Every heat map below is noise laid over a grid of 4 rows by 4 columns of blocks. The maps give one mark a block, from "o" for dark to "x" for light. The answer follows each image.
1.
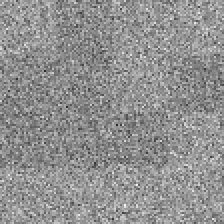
x o x x
o o x o
o o o x
x x x x
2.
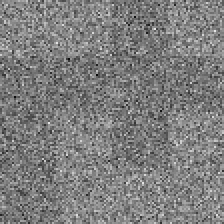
x x o x
o o o o
o x o x
o x x x
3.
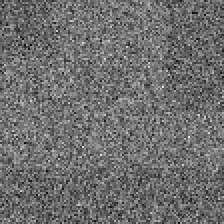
o x x o
x x x o
x x x x
o o o o
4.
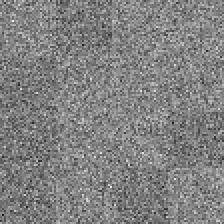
x o x x
o x x x
o x x o
o x o x
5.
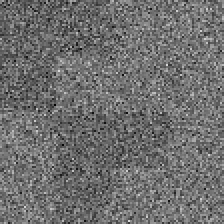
o o x x
o x x x
x o o x
x o x x
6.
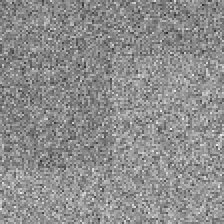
o o o o
o o x x
o o x x
x x x x
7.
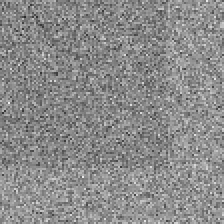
o o o x
o o o x
o o o x
x x x x
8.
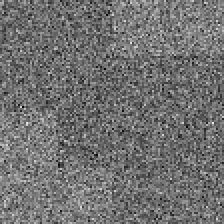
o o x x
o o o o
x o o o
x x o o
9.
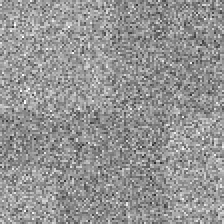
x x o o
x x o o
o o o x
x o o x
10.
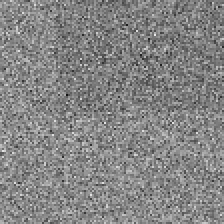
x o o o
x o o o
x x x x
x x x x
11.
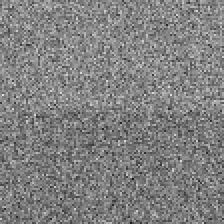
x x x x
x x x x
o o o o
o o o o
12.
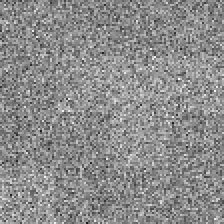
o o o o
o x x x
o o x o
x o o o
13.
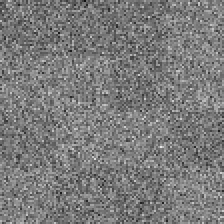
o o o x
x x o x
o x x o
x o o x
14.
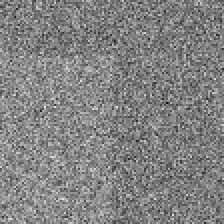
o o o o
x x o o
x x o o
x x o o
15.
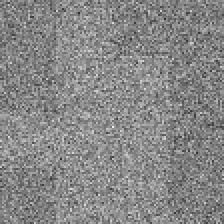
o x o o
o x x o
x x x o
o x x o
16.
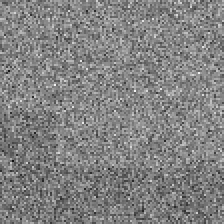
x x x x
x x x x
o x x x
o o o o
